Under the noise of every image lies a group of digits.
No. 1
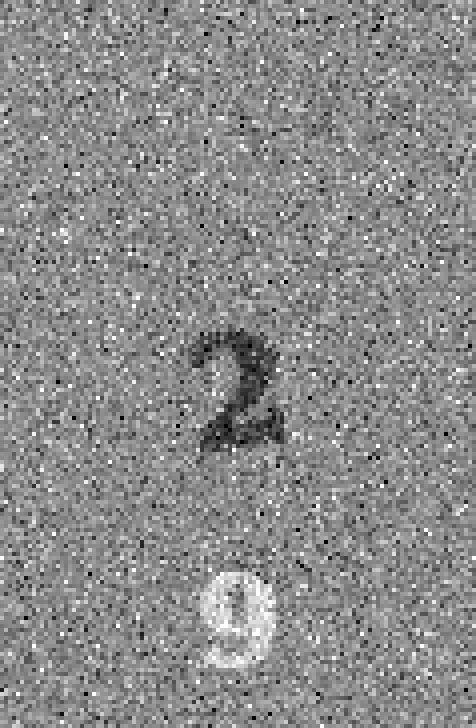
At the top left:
nothing
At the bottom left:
nothing
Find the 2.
centre
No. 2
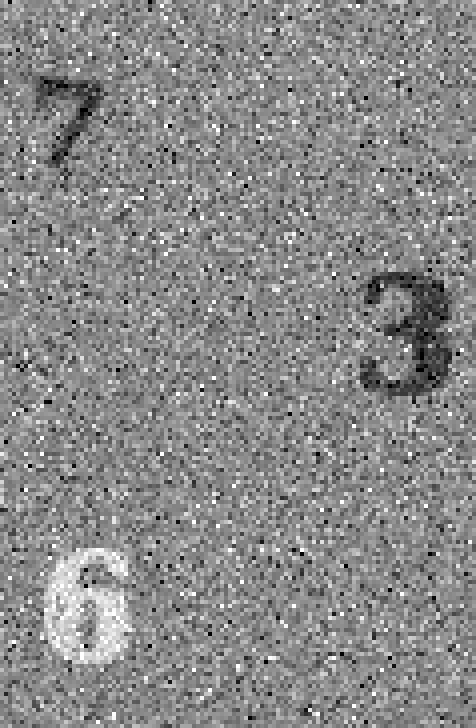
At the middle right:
3
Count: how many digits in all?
3
